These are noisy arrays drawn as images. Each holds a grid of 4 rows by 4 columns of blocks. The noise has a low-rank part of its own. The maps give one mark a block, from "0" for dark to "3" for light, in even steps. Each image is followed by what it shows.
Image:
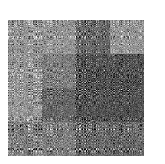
3 3 1 3
3 2 0 0
3 1 0 0
2 2 1 1
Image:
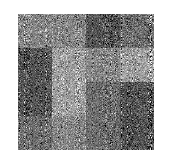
2 2 0 1
0 3 2 3
0 3 1 0
1 2 1 0
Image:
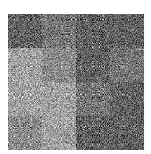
0 1 0 0
3 2 0 1
3 3 1 0
2 3 0 0
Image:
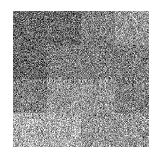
0 0 1 2
0 1 1 1
1 2 2 1
3 3 2 2
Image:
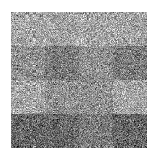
3 3 3 3
2 1 2 1
3 2 2 3
0 0 1 0
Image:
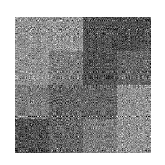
3 3 0 0
3 2 0 1
2 1 1 3
0 1 2 3
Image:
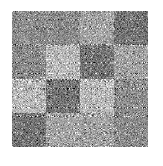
1 1 2 0
1 3 0 2
3 0 3 1
0 2 2 1
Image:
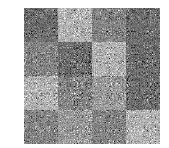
0 3 1 0
1 0 3 0
3 1 2 0
1 2 1 3
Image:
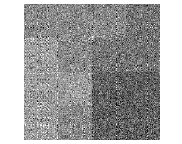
2 2 2 1
3 2 1 1
3 3 0 0
3 2 0 0
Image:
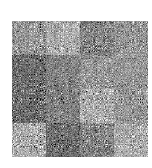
2 3 1 2
0 1 2 2
0 1 3 2
3 0 1 3
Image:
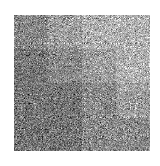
1 2 3 3
0 1 2 3
0 0 1 2
0 0 1 1
